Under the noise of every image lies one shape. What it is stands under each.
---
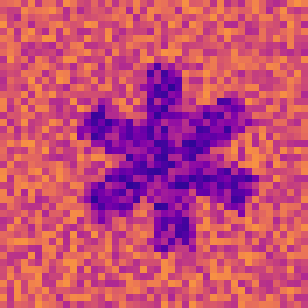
asterisk
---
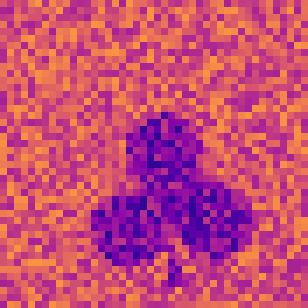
club
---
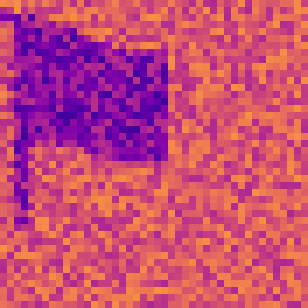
flag
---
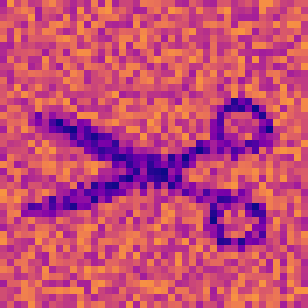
pair of scissors
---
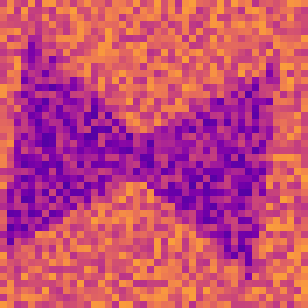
bow tie
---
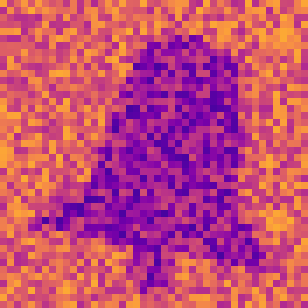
bell
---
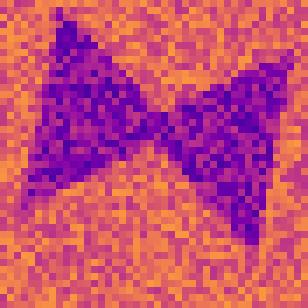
bow tie
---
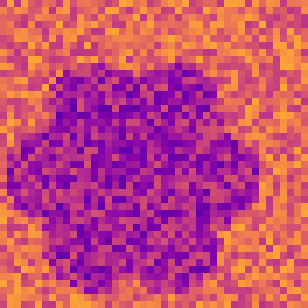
flower
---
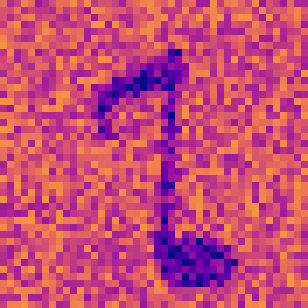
musical note
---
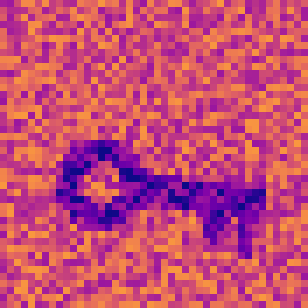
key
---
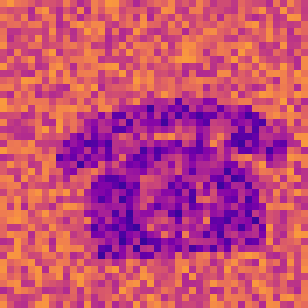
telephone
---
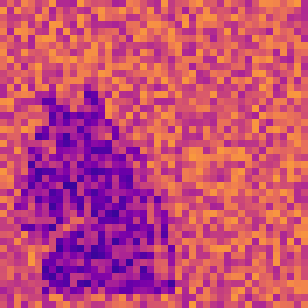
chess knight
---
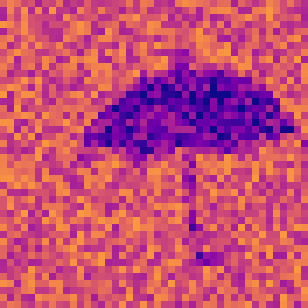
umbrella
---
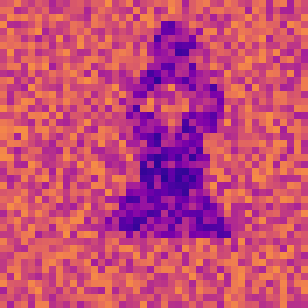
chess bishop
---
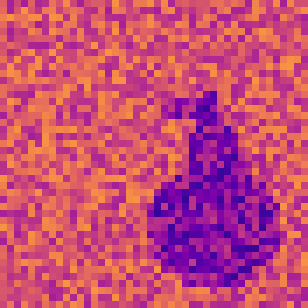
pear
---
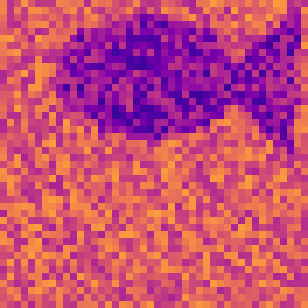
fish
